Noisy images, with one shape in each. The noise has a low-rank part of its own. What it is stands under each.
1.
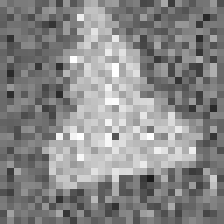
chess pawn
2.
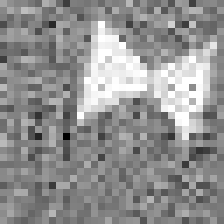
bow tie
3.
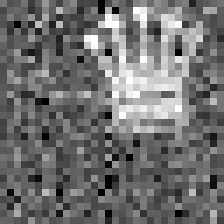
chess queen
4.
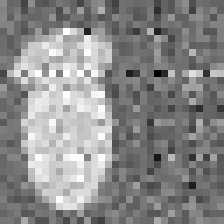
footprint
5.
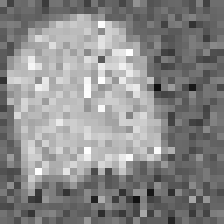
ghost
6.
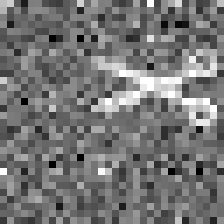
pair of scissors
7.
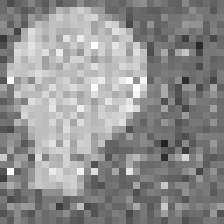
light bulb
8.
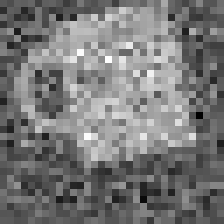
cup
